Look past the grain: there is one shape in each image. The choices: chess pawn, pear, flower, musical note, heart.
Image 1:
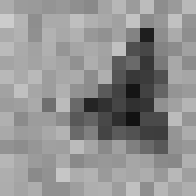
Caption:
dark chess pawn
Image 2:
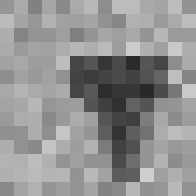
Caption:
dark chess pawn
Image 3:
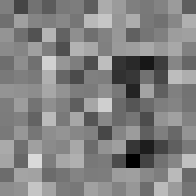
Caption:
dark musical note
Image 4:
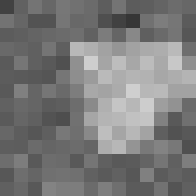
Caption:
light heart
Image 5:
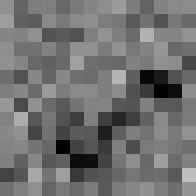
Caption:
dark musical note
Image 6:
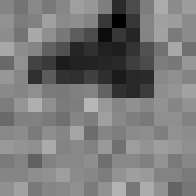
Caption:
dark chess pawn
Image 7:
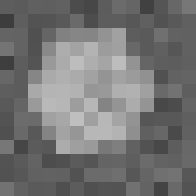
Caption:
light flower
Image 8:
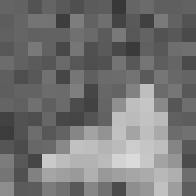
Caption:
light chess pawn
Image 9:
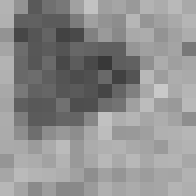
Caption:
dark heart
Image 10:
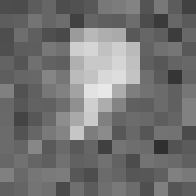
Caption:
light pear
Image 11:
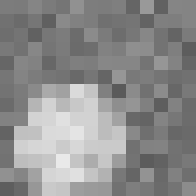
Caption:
light flower
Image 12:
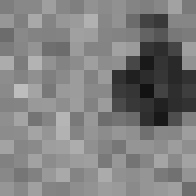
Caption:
dark pear
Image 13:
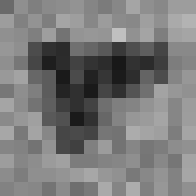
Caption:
dark chess pawn
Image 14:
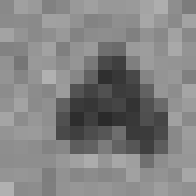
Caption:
dark heart
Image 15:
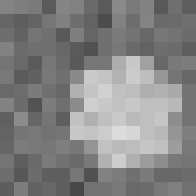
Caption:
light flower
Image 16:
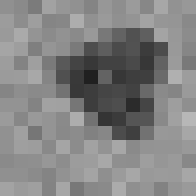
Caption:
dark heart
